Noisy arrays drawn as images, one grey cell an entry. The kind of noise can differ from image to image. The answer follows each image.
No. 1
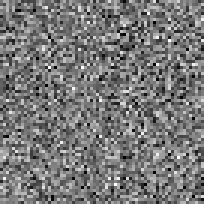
low rank plus noise
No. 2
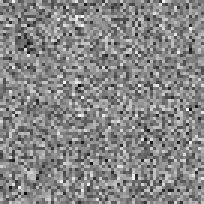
low rank plus noise
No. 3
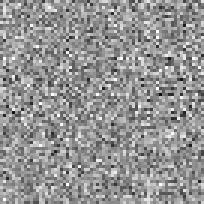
low rank plus noise
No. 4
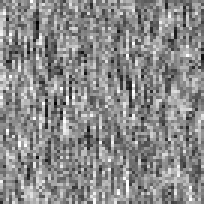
streaked along the columns
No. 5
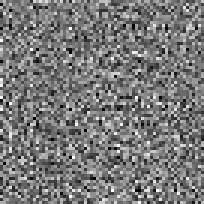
low rank plus noise
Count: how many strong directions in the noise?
five to eight
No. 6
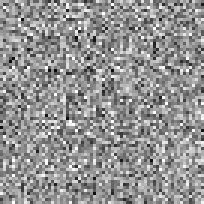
low rank plus noise
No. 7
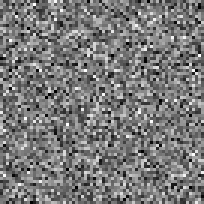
independent entries
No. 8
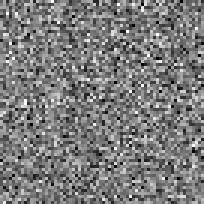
independent entries
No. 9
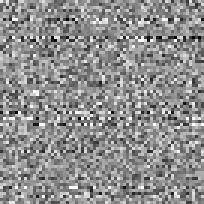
rows of uneven size
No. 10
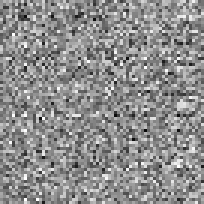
low rank plus noise
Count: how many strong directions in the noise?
one
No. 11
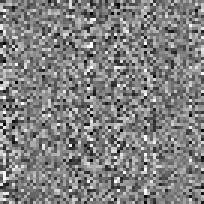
columns of uneven size
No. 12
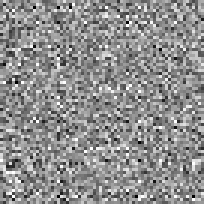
low rank plus noise
